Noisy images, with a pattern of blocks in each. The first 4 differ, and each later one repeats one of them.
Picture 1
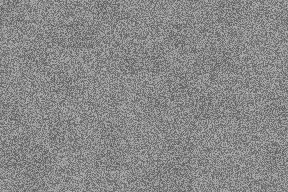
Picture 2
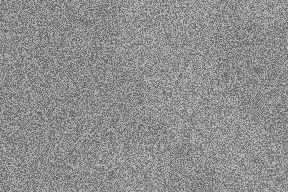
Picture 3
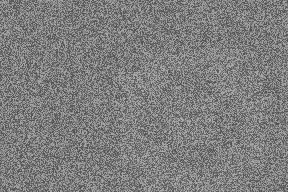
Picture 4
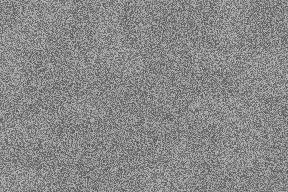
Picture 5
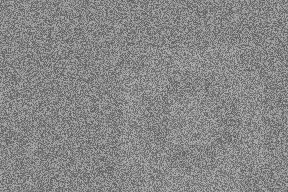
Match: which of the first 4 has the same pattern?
3
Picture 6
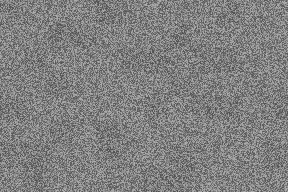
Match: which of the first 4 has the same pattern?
1
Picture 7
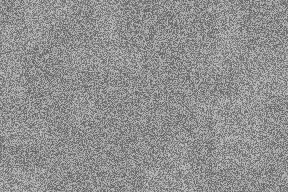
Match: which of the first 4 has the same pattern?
4
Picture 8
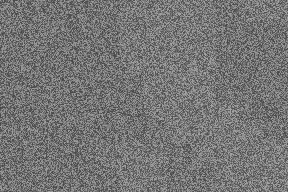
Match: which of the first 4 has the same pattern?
2
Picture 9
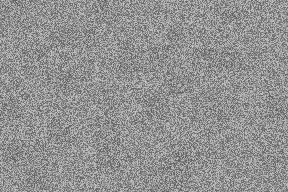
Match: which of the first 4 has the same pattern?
1
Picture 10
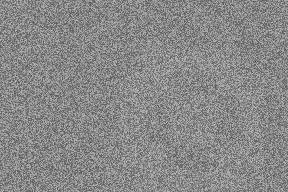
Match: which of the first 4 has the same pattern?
3
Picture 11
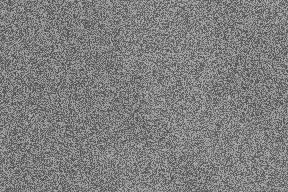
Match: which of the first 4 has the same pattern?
2
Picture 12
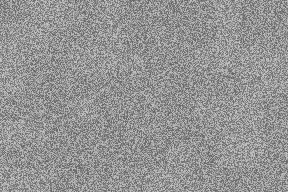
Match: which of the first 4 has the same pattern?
4
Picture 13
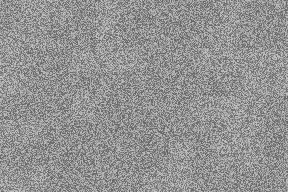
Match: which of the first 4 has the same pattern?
4
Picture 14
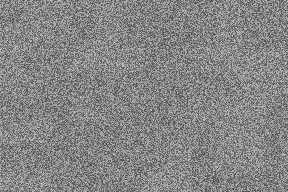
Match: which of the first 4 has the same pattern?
4
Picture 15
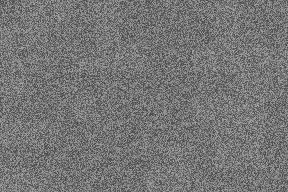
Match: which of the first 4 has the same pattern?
4
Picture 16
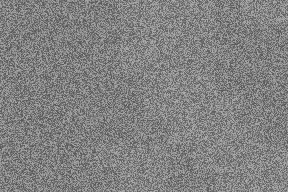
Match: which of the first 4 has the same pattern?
2
